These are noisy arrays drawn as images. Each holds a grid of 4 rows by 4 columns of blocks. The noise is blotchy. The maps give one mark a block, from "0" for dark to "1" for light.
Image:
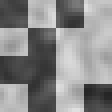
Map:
0 1 0 1
1 0 1 1
0 0 1 1
1 0 1 0
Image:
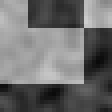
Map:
1 0 0 1
1 1 1 0
1 1 1 0
0 0 0 0
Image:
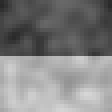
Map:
0 0 0 0
0 0 0 0
1 1 1 1
1 1 1 1
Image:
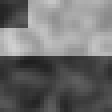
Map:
0 1 1 1
1 1 1 1
0 0 0 0
0 0 0 0
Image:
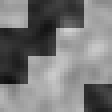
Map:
1 0 0 1
0 0 1 1
0 1 1 1
1 1 1 0
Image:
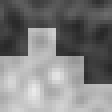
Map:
0 0 0 0
0 1 0 0
1 1 1 0
1 1 1 1
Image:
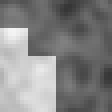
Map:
0 0 0 0
1 0 0 0
1 1 0 0
1 1 0 0
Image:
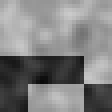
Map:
1 1 1 1
1 1 1 1
0 0 0 1
0 1 1 0
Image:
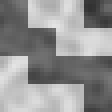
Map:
0 1 1 0
0 0 1 1
1 0 0 0
1 1 1 0
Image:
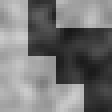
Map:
1 0 1 1
1 0 0 0
1 1 0 0
1 1 1 0
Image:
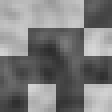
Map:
1 1 1 0
1 0 0 1
0 0 0 0
0 1 0 1
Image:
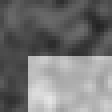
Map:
0 0 0 0
0 0 0 0
0 1 1 1
0 1 1 1
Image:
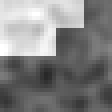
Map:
1 1 1 0
1 1 0 0
0 0 0 0
0 0 0 0
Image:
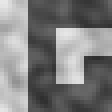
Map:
1 0 0 0
1 0 1 1
1 0 1 0
1 0 0 0
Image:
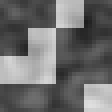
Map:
0 0 1 0
0 1 0 0
1 1 0 0
0 0 0 1
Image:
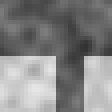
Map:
0 0 0 0
0 0 0 0
1 1 0 1
1 1 0 1
